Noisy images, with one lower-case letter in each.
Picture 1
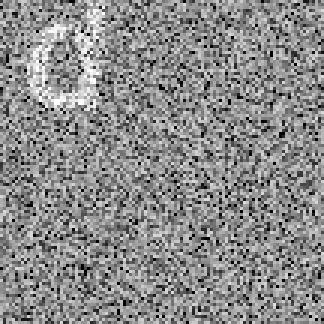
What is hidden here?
light d, top left
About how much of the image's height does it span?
a third
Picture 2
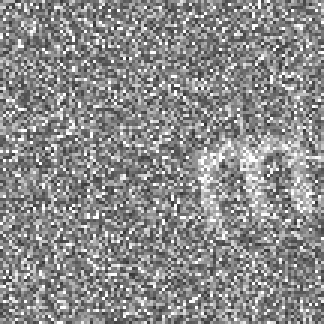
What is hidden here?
light m, middle right
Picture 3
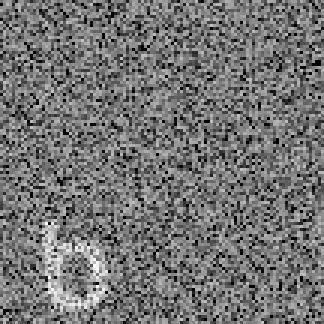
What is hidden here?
light b, bottom left
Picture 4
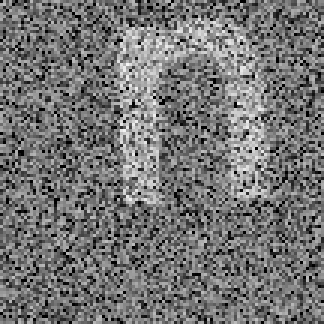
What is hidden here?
light n
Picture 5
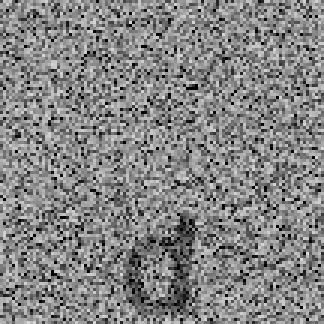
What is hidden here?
dark d, bottom middle
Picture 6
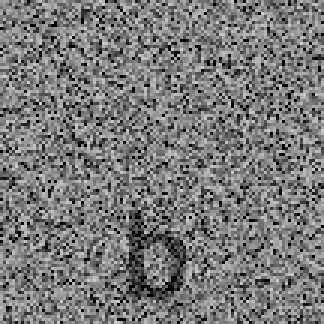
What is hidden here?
dark b, bottom middle
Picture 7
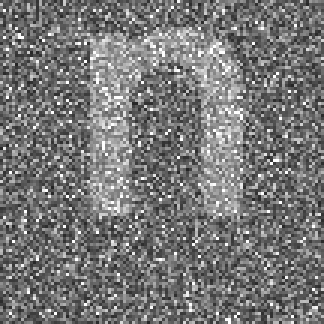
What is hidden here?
light n
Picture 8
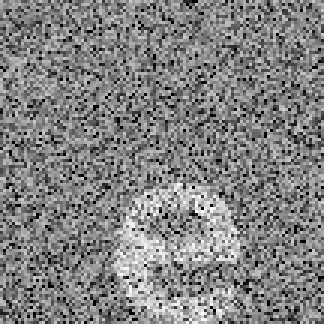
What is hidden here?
light e, bottom middle
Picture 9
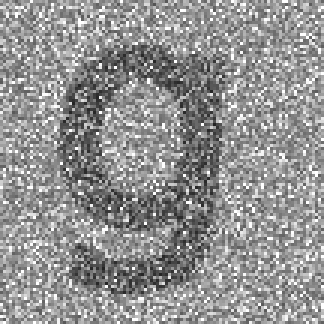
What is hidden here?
dark g
